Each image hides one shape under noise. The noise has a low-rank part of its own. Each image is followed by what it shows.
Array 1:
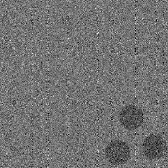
three dots
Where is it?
bottom right
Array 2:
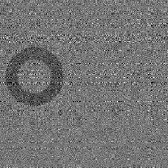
ring
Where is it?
middle left
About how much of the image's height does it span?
a third
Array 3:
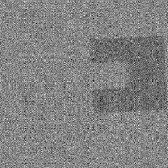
square with a notch
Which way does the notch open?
left
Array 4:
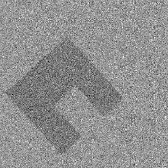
square with a notch
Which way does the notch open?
down and right
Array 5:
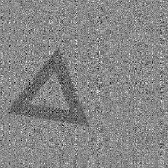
triangle frame
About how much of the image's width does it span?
half
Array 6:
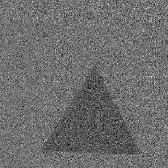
triangle
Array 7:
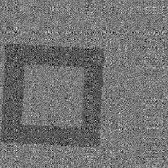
square frame
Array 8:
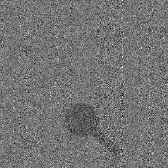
lollipop
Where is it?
bottom middle
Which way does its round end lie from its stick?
up and left
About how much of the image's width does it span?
a third
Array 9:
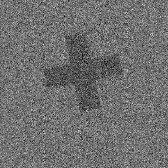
cross
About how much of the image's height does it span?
half
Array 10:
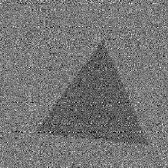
triangle
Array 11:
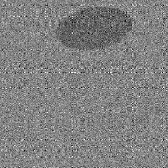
ellipse
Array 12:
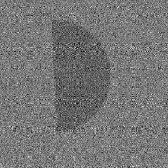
half disc
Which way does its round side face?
right
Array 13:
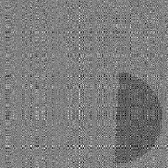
half disc
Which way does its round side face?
right
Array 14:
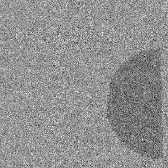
half disc
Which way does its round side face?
left
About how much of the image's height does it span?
two thirds
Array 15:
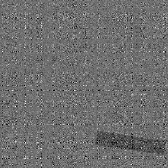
bar
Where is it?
bottom right
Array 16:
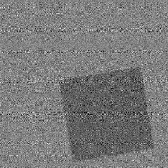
square
